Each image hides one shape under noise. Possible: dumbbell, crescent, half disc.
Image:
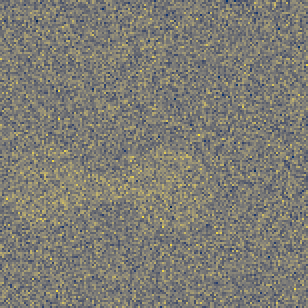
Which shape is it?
dumbbell
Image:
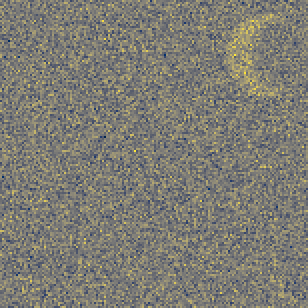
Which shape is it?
crescent
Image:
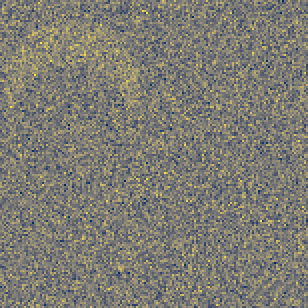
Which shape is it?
crescent
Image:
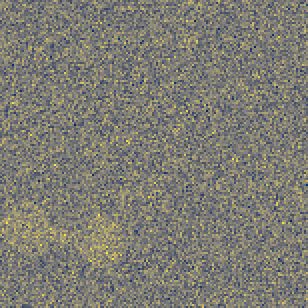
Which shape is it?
dumbbell
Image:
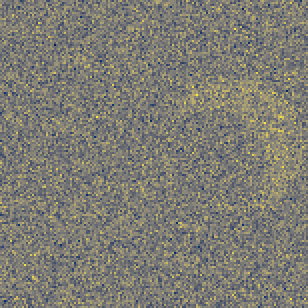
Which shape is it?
crescent
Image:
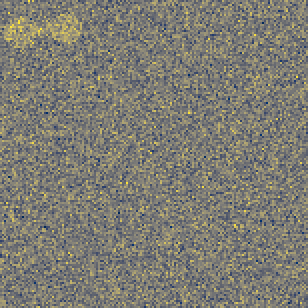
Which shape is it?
dumbbell
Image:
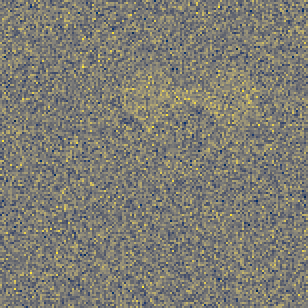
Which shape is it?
dumbbell
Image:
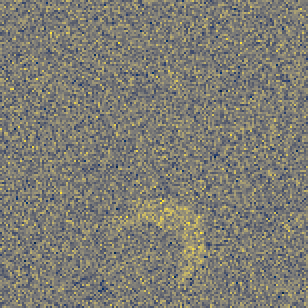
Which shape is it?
crescent
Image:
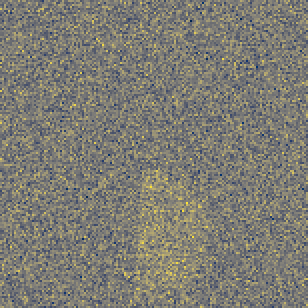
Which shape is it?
half disc
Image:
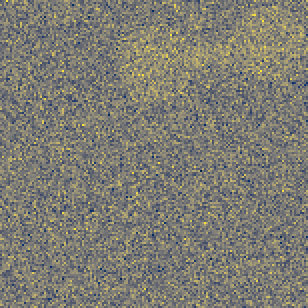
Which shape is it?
dumbbell
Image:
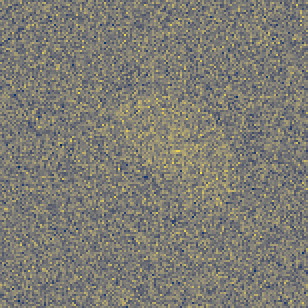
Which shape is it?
half disc
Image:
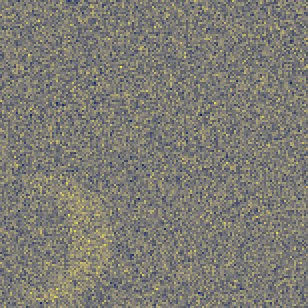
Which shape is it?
crescent
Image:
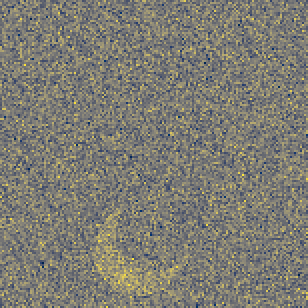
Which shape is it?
crescent
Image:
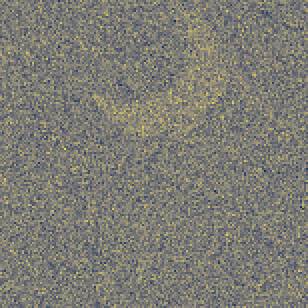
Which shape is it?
crescent
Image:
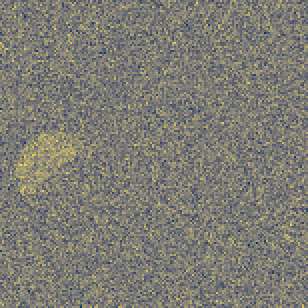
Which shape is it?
half disc
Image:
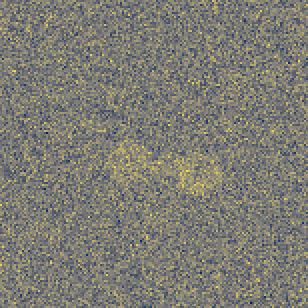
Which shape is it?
dumbbell
